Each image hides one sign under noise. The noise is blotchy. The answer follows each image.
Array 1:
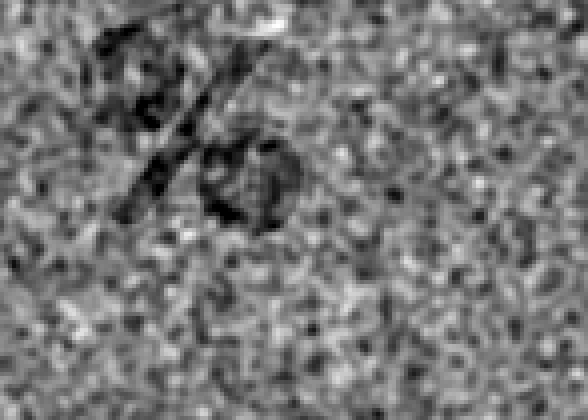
percent sign
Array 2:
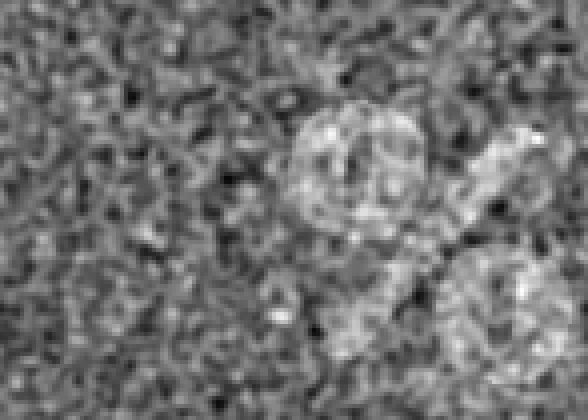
percent sign
